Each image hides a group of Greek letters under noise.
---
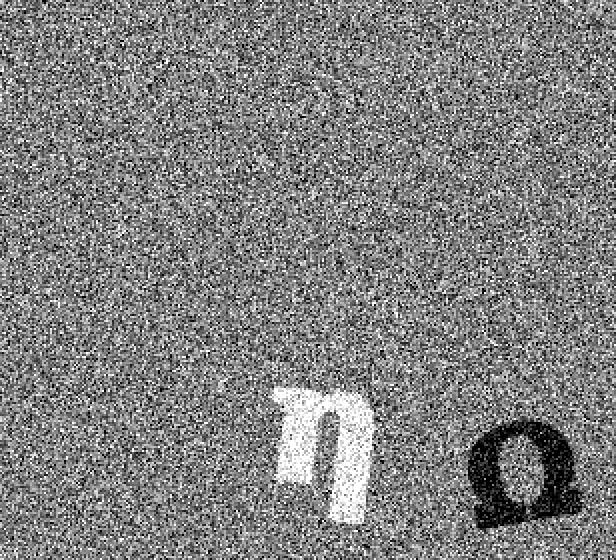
bottom middle: light eta; bottom right: dark omega
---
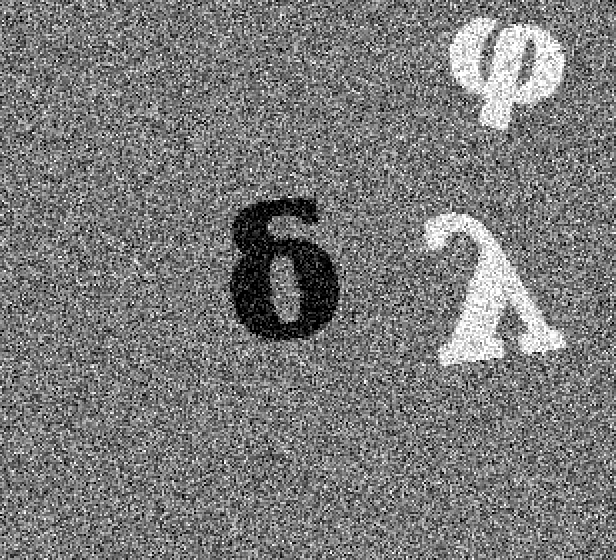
top right: light phi; centre: dark delta; middle right: light lambda
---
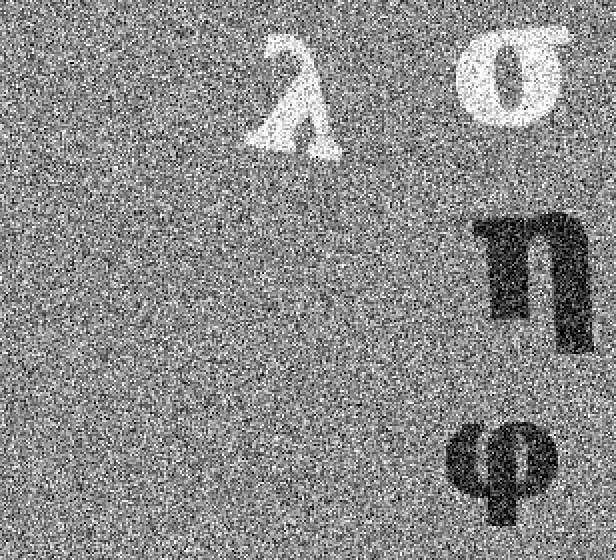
top middle: light lambda; top right: light sigma; middle right: dark eta; bottom right: dark phi
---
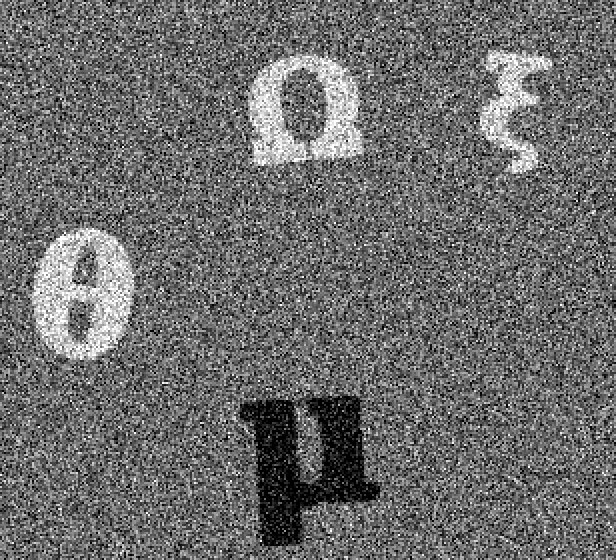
top middle: light omega; top right: light xi; middle left: light theta; bottom middle: dark mu
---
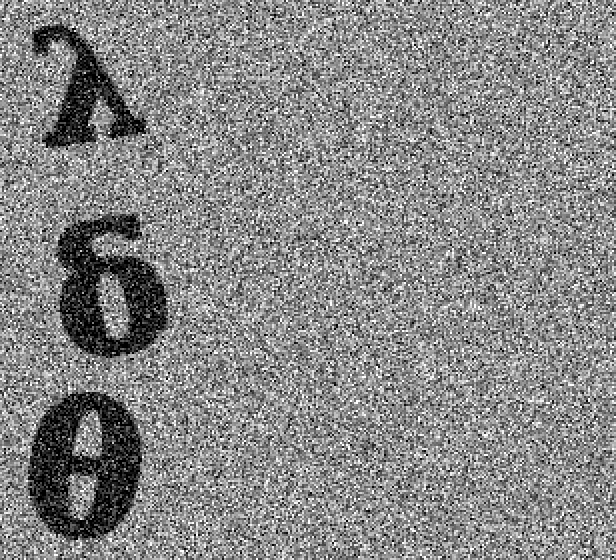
top left: dark lambda; middle left: dark delta; bottom left: dark theta
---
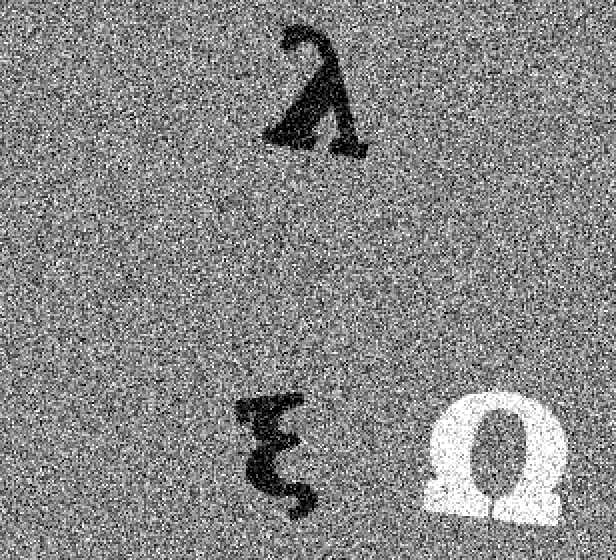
top middle: dark lambda; bottom middle: dark xi; bottom right: light omega
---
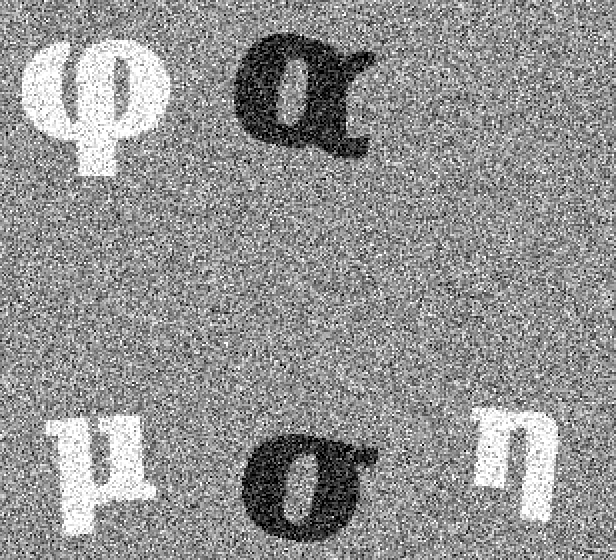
top left: light phi; top middle: dark alpha; bottom left: light mu; bottom middle: dark sigma; bottom right: light eta
